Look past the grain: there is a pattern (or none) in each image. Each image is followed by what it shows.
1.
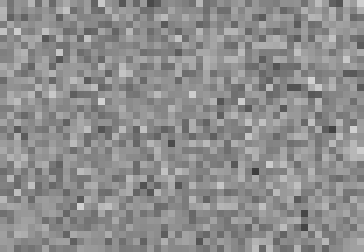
only noise
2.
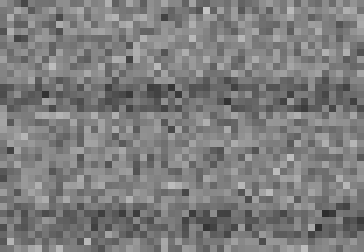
bands of rows
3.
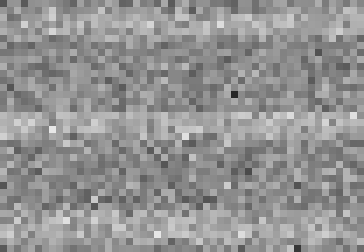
bands of rows
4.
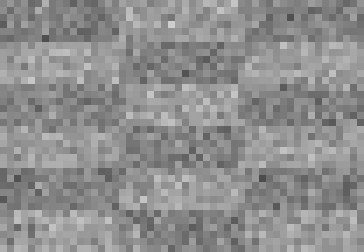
a checkerboard
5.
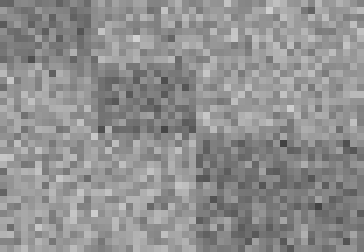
blocks along the diagonal
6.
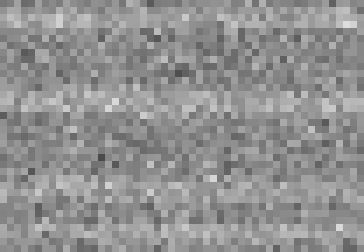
bands of rows
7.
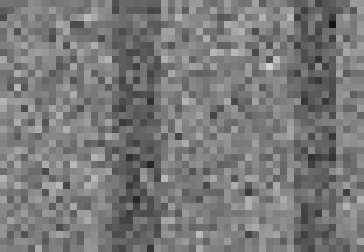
bands of columns
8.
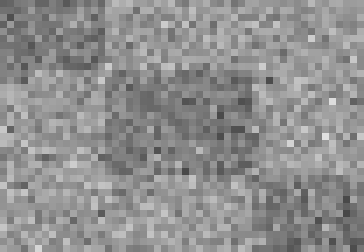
blocks along the diagonal
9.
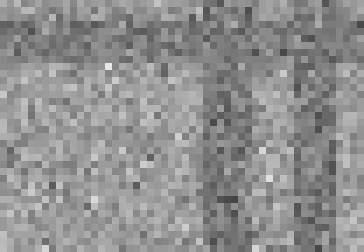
bands of rows crossing bands of columns
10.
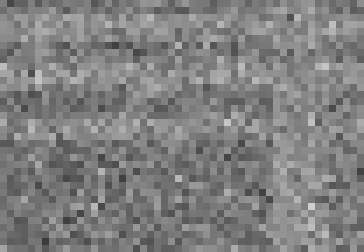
bands of rows crossing bands of columns
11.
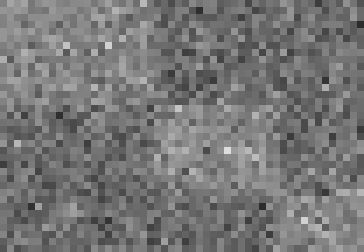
blocks along the diagonal
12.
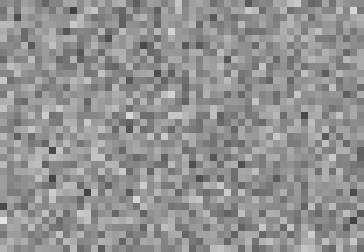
only noise
